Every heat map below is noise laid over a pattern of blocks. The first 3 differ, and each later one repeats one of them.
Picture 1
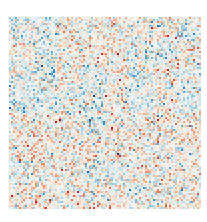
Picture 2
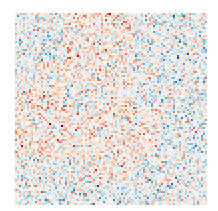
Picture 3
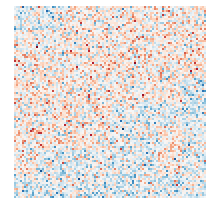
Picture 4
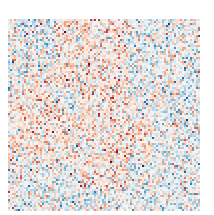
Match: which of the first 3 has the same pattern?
2
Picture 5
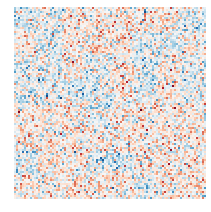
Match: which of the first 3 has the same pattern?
1
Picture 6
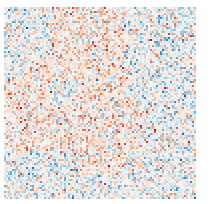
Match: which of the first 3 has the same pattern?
2
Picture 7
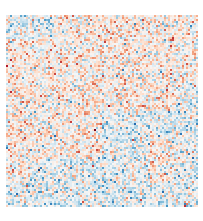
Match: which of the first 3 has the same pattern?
3
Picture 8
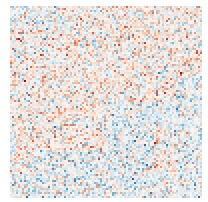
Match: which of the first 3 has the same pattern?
3
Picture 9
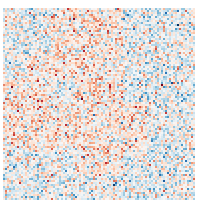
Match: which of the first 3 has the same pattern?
2
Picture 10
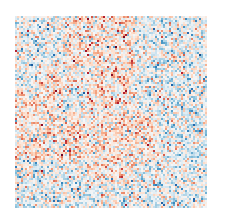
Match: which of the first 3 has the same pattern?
2
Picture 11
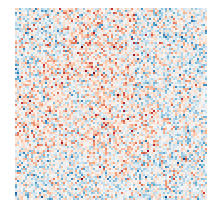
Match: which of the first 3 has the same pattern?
2
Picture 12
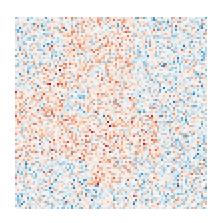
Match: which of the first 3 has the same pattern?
2
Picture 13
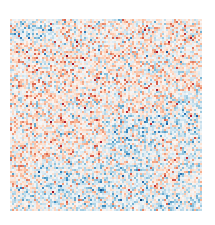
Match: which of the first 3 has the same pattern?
3
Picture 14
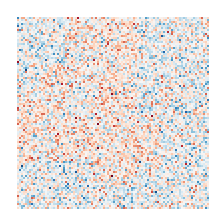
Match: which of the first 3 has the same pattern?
2
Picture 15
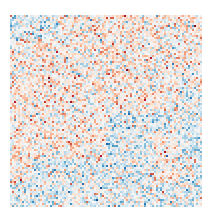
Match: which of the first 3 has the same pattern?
3
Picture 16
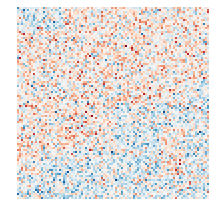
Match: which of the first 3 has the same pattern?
3
